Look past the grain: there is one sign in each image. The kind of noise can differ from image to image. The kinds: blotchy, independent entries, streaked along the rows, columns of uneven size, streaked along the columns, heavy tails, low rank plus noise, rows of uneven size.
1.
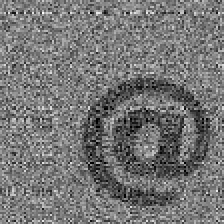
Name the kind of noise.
low rank plus noise
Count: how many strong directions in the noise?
one
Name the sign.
at sign
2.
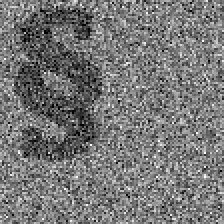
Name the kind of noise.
independent entries
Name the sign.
section sign
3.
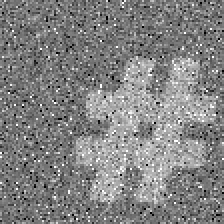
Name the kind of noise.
heavy tails
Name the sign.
hash sign
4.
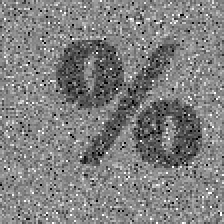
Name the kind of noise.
heavy tails
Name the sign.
percent sign
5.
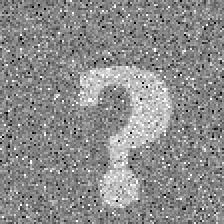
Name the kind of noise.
heavy tails
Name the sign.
question mark
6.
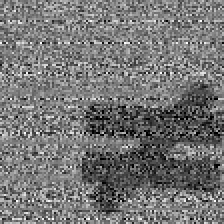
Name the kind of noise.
rows of uneven size
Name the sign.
not-equal sign
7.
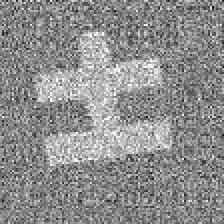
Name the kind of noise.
low rank plus noise
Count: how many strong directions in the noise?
three or four
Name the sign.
plus-minus sign
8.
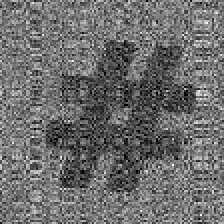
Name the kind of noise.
low rank plus noise
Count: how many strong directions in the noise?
one
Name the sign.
hash sign
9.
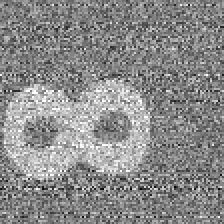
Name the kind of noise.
rows of uneven size
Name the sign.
infinity sign
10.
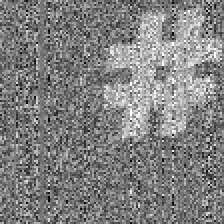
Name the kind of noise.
columns of uneven size
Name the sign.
hash sign
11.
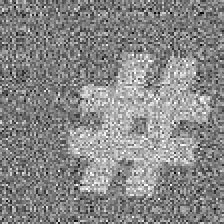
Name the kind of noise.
low rank plus noise
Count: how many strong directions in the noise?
two
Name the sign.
hash sign
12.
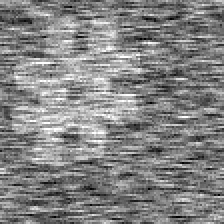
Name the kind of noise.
streaked along the rows
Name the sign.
hash sign
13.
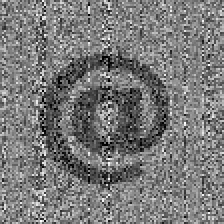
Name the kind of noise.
columns of uneven size
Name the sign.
at sign
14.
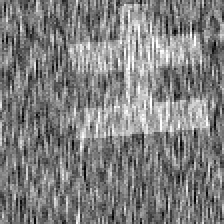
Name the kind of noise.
streaked along the columns
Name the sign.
plus-minus sign
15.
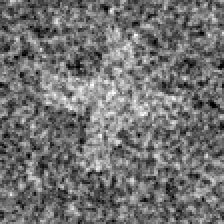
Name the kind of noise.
blotchy
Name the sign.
plus sign
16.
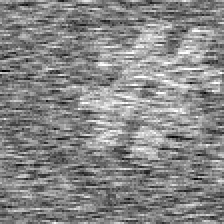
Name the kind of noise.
streaked along the rows
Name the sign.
hash sign
